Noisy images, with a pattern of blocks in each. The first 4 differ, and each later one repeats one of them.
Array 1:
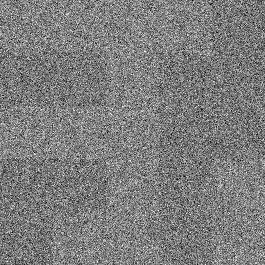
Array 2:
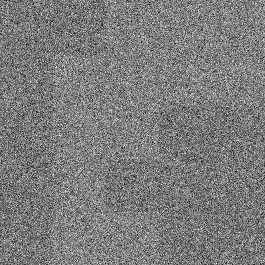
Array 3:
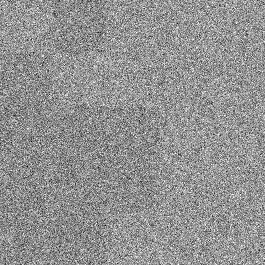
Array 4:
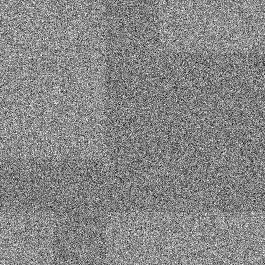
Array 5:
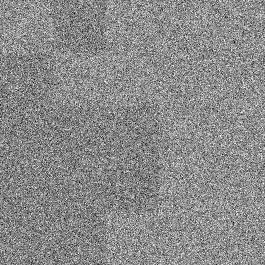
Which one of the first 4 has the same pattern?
3
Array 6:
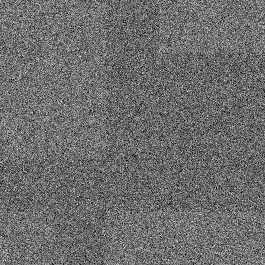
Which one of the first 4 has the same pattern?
4
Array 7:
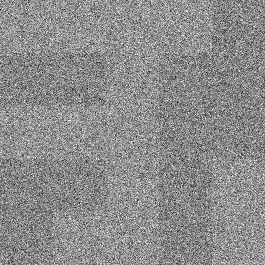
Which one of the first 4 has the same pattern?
1
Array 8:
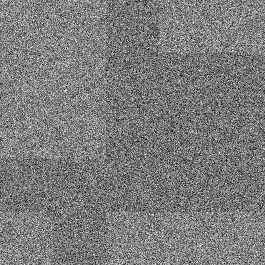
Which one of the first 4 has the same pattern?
4
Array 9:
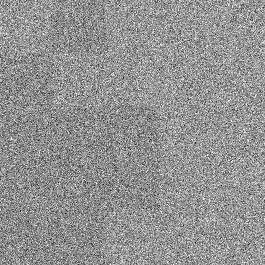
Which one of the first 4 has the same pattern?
3
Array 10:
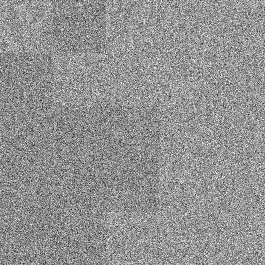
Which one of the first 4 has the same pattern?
3
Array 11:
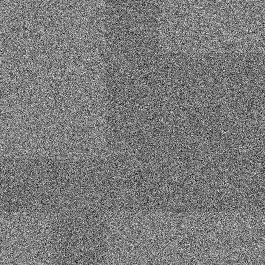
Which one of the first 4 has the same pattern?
4
